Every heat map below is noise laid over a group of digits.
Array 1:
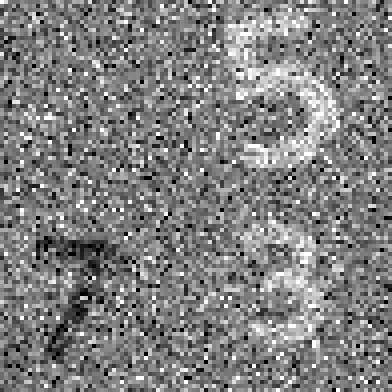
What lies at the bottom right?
3
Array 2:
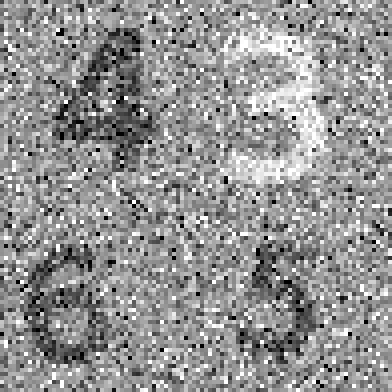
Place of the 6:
bottom left
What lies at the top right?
3
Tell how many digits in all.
4
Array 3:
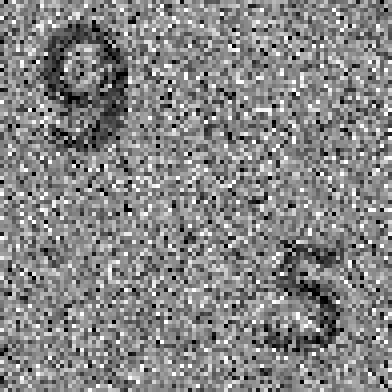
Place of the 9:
top left
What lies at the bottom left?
nothing
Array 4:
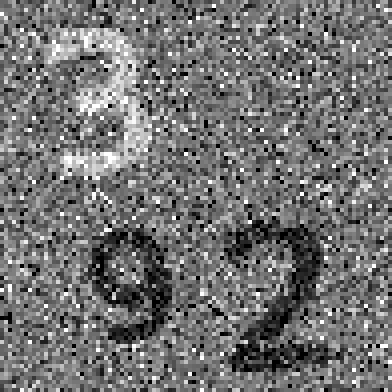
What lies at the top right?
nothing
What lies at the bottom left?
9
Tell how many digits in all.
3
